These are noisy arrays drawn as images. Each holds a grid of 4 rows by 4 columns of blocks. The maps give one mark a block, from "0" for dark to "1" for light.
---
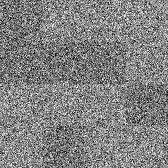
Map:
0 1 1 1
0 0 0 1
1 1 1 0
1 0 1 1
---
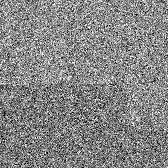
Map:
1 1 1 1
1 1 1 1
0 0 0 1
0 0 0 0
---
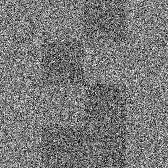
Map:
1 1 0 1
1 0 1 1
1 1 0 1
1 0 0 1
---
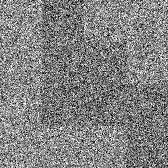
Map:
1 0 1 1
1 0 0 1
1 0 0 0
1 1 1 0
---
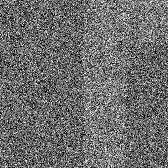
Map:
0 0 1 1
0 0 1 0
0 0 1 0
0 0 1 0
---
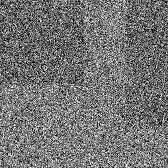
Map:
0 0 1 0
0 0 1 0
1 1 1 0
1 1 1 1
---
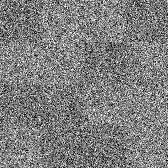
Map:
0 1 1 0
1 1 0 1
0 0 1 1
1 0 0 1
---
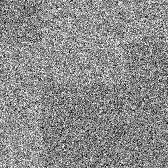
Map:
0 1 1 1
1 1 1 0
1 0 0 0
1 0 0 0
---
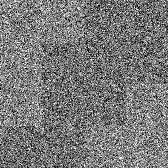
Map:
1 1 0 0
1 0 0 0
1 0 0 1
0 0 1 1
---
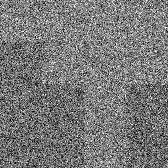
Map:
1 1 1 1
0 1 1 1
0 0 1 0
0 0 1 0
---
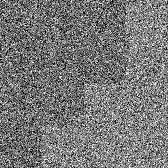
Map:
0 0 0 1
0 0 0 1
0 0 1 1
0 1 1 1
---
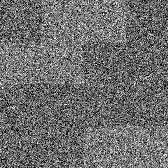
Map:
0 1 1 0
1 1 0 0
0 0 0 0
0 0 1 1
